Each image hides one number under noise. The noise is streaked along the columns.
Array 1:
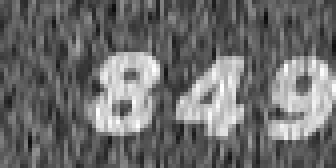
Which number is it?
849
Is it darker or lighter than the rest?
lighter
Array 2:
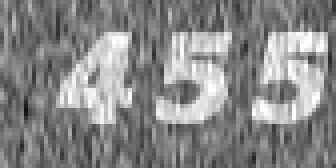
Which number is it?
455
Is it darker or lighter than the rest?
lighter
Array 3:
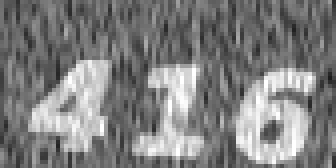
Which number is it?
416
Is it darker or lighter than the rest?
lighter
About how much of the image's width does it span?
nearly all
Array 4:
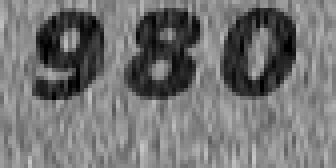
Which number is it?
980
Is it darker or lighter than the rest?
darker
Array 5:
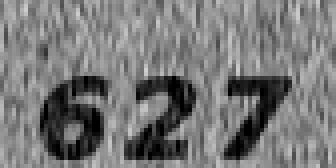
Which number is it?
627
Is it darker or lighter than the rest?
darker
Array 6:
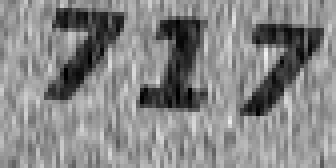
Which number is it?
717
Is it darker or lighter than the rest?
darker
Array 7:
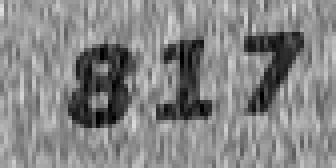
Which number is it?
817
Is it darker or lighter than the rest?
darker
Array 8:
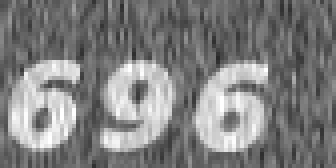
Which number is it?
696
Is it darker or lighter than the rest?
lighter
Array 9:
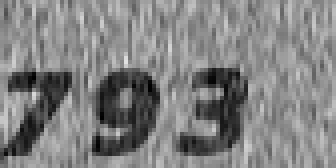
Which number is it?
793
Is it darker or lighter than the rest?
darker
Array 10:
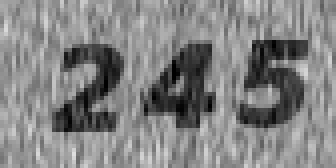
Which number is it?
245
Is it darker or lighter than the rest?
darker
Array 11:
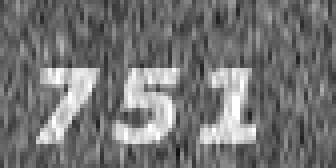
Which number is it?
751
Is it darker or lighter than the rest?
lighter
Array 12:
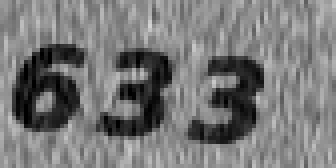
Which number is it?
633
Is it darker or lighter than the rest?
darker
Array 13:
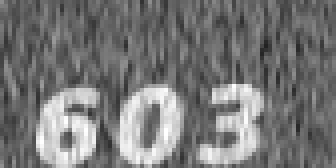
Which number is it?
603
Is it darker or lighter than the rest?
lighter
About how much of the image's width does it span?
two thirds
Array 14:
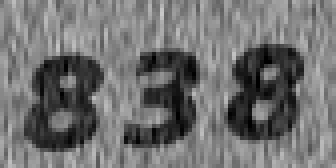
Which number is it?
838
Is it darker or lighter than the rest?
darker
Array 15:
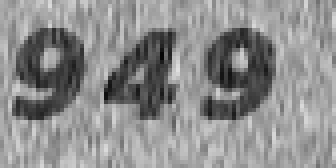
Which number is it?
949
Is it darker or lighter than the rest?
darker
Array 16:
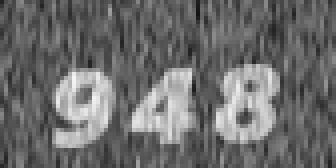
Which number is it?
948
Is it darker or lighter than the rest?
lighter
